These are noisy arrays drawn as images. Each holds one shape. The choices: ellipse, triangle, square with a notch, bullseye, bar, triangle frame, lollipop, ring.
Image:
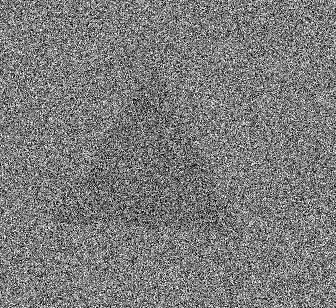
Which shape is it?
triangle
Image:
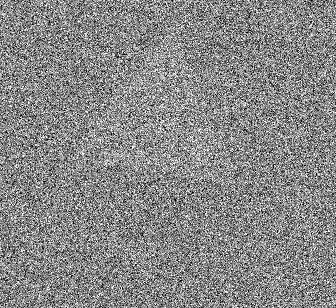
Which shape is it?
triangle
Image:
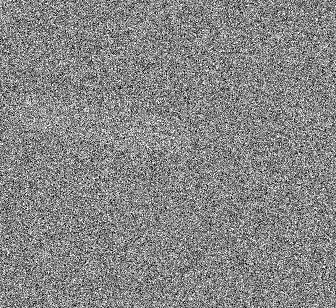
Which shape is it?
bar
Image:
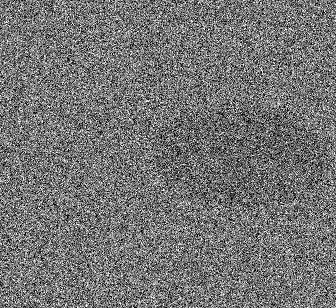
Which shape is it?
ellipse
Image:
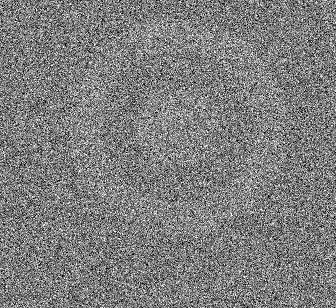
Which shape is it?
bullseye
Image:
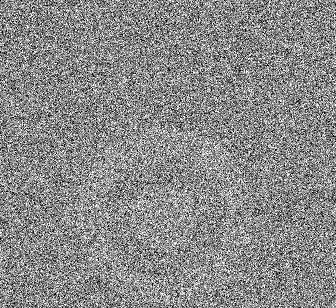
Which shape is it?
bullseye
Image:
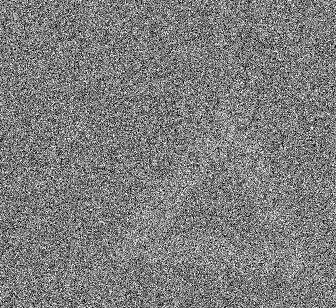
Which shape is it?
triangle frame
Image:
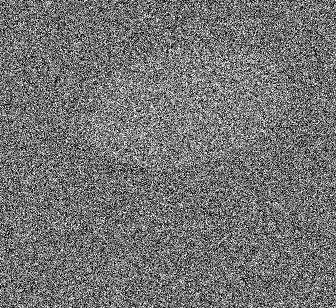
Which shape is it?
ellipse
